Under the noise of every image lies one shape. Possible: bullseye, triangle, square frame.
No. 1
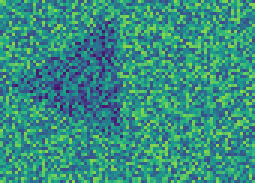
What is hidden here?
dark triangle
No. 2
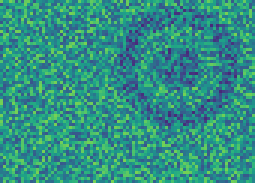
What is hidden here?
dark bullseye
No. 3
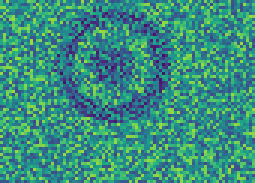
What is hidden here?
dark bullseye
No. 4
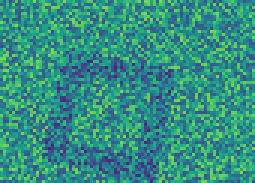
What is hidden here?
dark square frame
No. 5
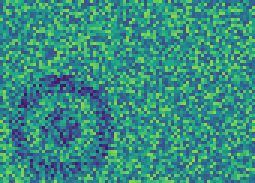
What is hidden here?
dark bullseye
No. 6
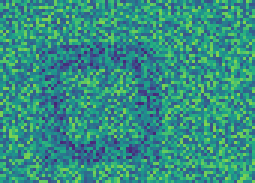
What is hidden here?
dark square frame
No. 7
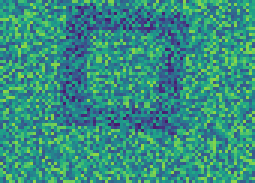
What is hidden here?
dark square frame
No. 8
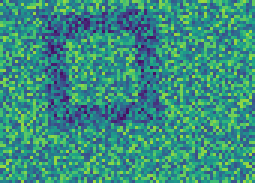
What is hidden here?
dark square frame
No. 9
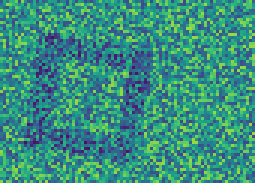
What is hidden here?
dark square frame
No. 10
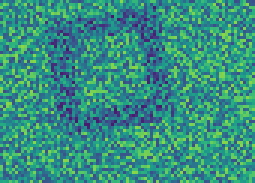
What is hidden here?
dark square frame
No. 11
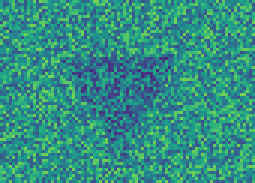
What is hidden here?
dark triangle
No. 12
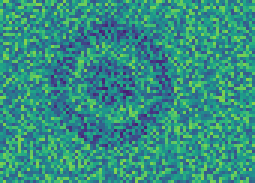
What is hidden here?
dark bullseye
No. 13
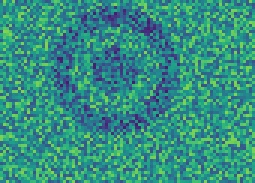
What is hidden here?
dark bullseye
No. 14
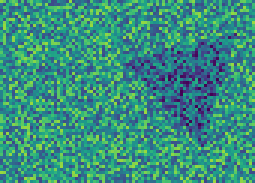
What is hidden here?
dark triangle
